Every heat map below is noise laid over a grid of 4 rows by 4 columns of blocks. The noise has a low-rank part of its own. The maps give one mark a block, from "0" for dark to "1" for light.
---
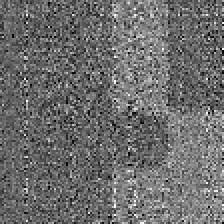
0010
0010
0001
0011
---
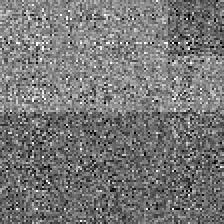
1110
1111
0000
0000
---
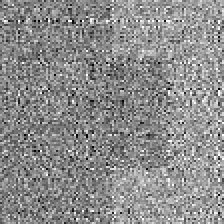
0011
0001
0001
0011
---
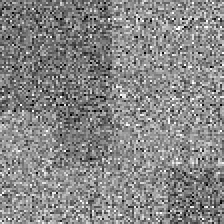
0011
0011
1011
1110
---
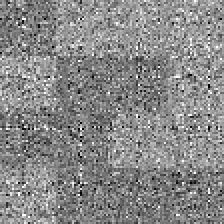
0111
1001
0011
1000
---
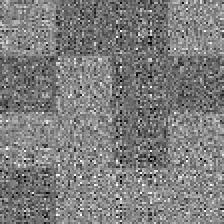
1001
0100
1101
0111
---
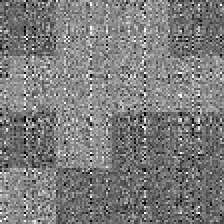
0110
1111
0100
1000
